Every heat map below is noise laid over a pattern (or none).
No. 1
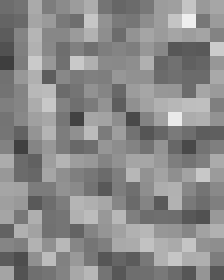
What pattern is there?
rings round one point
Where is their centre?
top right
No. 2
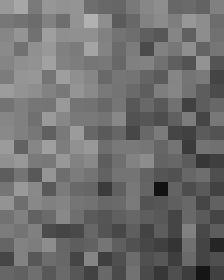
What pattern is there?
a smooth slope
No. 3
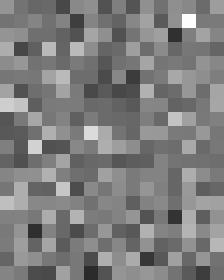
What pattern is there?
only noise
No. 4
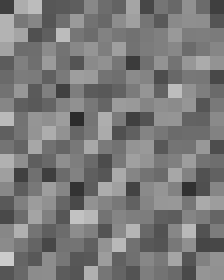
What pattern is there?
diagonal stripes
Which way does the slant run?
bottom left to top right
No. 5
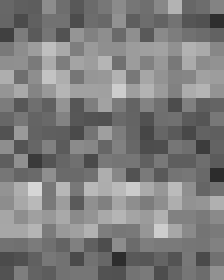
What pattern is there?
horizontal stripes
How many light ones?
2
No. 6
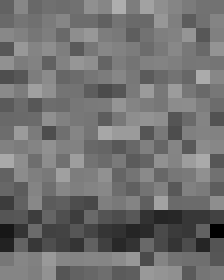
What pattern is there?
one horizontal stripe
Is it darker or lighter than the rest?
darker
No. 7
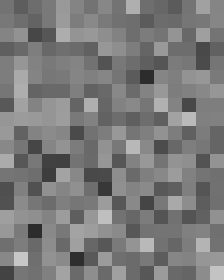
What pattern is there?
only noise
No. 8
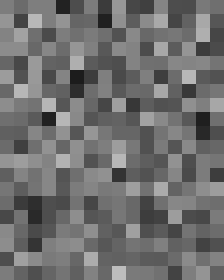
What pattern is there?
only noise
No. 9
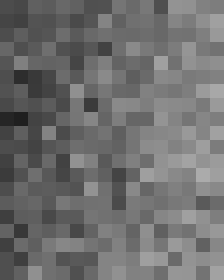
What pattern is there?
a smooth slope
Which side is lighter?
right
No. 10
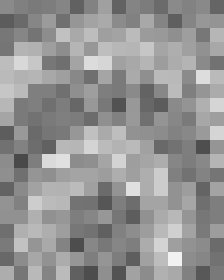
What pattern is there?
rings round one point
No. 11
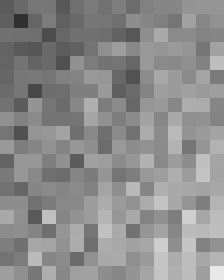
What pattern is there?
a smooth slope
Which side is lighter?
bottom right
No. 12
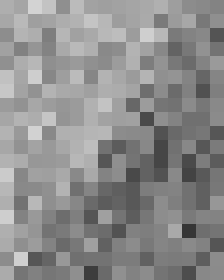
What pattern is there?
a sharp edge
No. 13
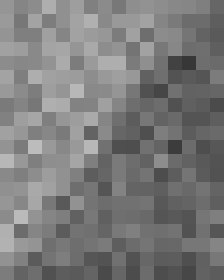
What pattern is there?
a sharp edge
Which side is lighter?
top left
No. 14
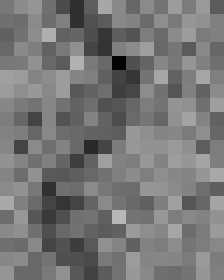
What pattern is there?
a wavy band
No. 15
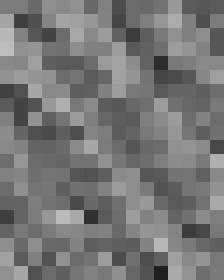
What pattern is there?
diagonal stripes
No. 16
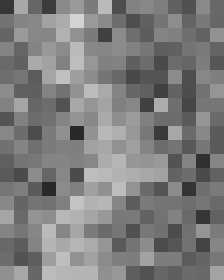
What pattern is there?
a wavy band
